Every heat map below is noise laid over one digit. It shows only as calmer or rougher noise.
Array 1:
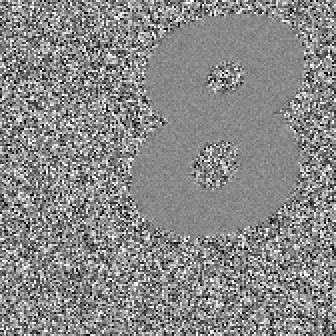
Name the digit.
8
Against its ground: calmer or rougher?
calmer
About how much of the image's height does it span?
two thirds
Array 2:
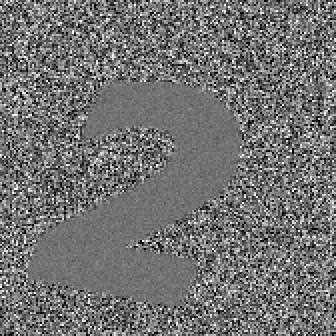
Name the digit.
2
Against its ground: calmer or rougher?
calmer
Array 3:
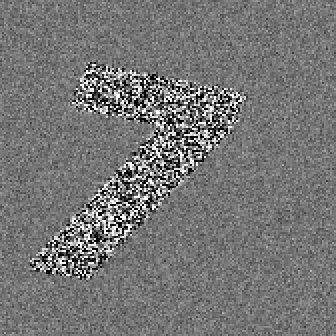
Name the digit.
7
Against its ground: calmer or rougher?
rougher
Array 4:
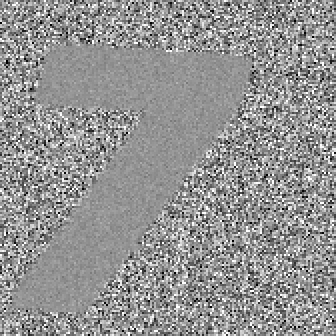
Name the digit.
7
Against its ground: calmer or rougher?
calmer
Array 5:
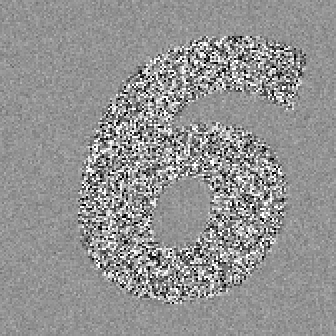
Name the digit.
6
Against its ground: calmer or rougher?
rougher
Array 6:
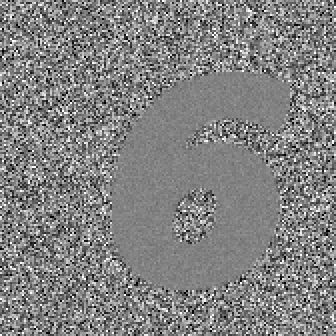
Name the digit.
6
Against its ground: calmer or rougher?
calmer
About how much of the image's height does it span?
two thirds
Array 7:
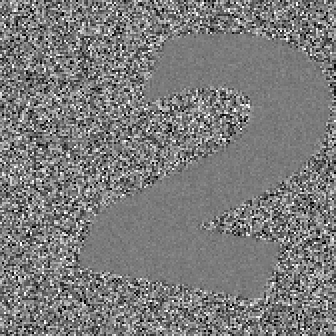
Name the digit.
2
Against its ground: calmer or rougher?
calmer
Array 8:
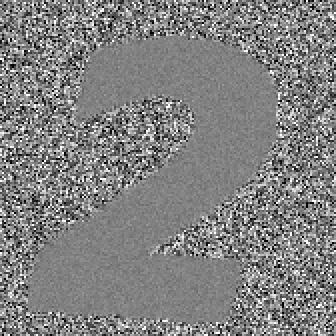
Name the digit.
2
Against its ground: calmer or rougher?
calmer
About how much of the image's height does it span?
nearly all
